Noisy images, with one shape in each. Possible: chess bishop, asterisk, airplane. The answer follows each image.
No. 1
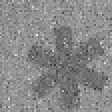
asterisk
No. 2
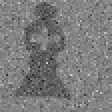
chess bishop
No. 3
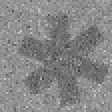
asterisk
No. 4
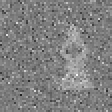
chess bishop
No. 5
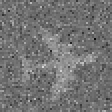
airplane
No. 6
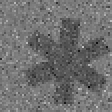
asterisk
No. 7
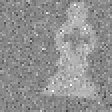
chess bishop
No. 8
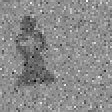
chess bishop
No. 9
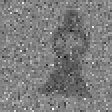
chess bishop
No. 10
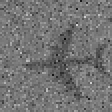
airplane
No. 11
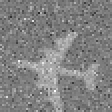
airplane
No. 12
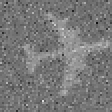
airplane
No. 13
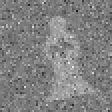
chess bishop
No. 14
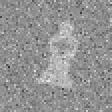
chess bishop
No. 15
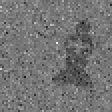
chess bishop
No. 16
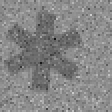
asterisk
